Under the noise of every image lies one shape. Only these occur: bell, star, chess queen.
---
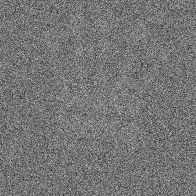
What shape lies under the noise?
chess queen
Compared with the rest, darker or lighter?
lighter
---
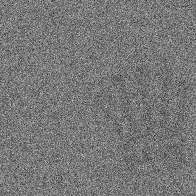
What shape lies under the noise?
chess queen
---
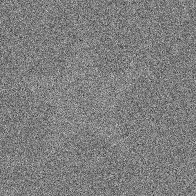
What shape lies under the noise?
star
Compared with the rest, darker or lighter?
lighter
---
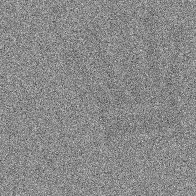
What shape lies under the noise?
chess queen
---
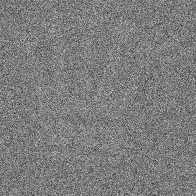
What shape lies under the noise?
chess queen
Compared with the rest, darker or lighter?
lighter
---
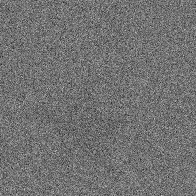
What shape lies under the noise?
star
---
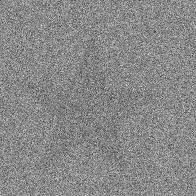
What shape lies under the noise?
star
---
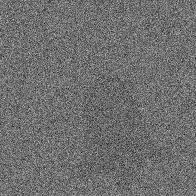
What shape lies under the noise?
bell
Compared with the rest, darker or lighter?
darker
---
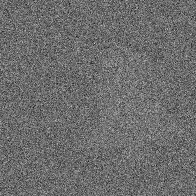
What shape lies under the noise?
bell
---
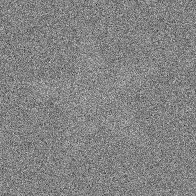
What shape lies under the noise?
star
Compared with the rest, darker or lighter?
lighter
